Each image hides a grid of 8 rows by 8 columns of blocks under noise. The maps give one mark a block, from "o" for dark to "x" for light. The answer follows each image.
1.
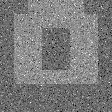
ooxxxxoo
oxxxxxxo
oxxooxxo
oxxooxxo
oxxooxxo
oxxxxxxo
oooooooo
oooooooo
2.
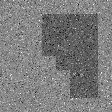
xxxxxxxx
xxxoooox
xxxoooox
xxxoooox
xxxxooox
xxxxxoox
xxxxxoox
xxxxxxxx
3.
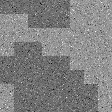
oooooxxx
xxoooxxx
xxxxxxxx
xooxxxxx
oooooxxx
ooooooxx
xoooooox
xoooooox
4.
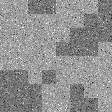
xxooxxxo
xxxxxxoo
xxxxxooo
xxxxooox
xxxxxxxx
ooxoxxxx
oooxxoxx
oooxxoox
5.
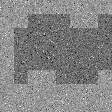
xxxxxxxx
xxoooxxo
xooooooo
xooooooo
xooooooo
xoxxooox
xxxxxxxx
xxxxxxxx
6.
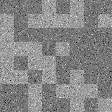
oooxoxoo
xoxxxxox
xooooooo
xxxoxooo
xoxxoooo
xxoxoxoo
ooxoxxxo
ooxooxox
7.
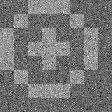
ooxxxooo
oxoooxoo
xooxooxo
xoxxxoxo
xooxooxo
oxoooxoo
ooxxxooo
oooooooo
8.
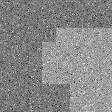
oooooooo
oooooooo
ooooxxxx
oooxxxxx
oooxxxxx
oooxxxxx
oooooxxx
oooooxxx
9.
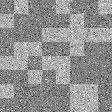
oxooxoox
xooooxoo
oooxxxxx
oxxooxoo
xxoxxooo
ooxoxooo
xooooxxo
oooooxxo
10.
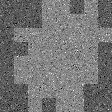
oooxxoxo
oooxxxxo
oxxxxxxx
ooxxxxxo
oxxxxxxo
oxxxxxxo
ooxxxxoo
ooxoxxoo
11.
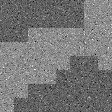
ooooooxx
ooooooxx
ooxxxxxx
xxxxxxxx
xxxxxoox
xxxxoooo
xxoooooo
xooooooo
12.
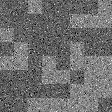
ooxoooox
oooooxxx
xooooooo
oxoooxoo
xxoxoxxx
oooxxoxx
oooooxxx
ooxxxxxo
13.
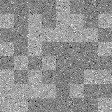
ooooxooo
xoxoxxox
ooxxxxxo
xoxoooox
oxoxoooo
xoxoooxx
xxxxoxoo
xxooooox
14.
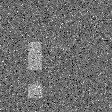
oooooooo
oooooooo
oooooooo
ooxooooo
ooxooooo
oooooooo
ooxooooo
oooooooo
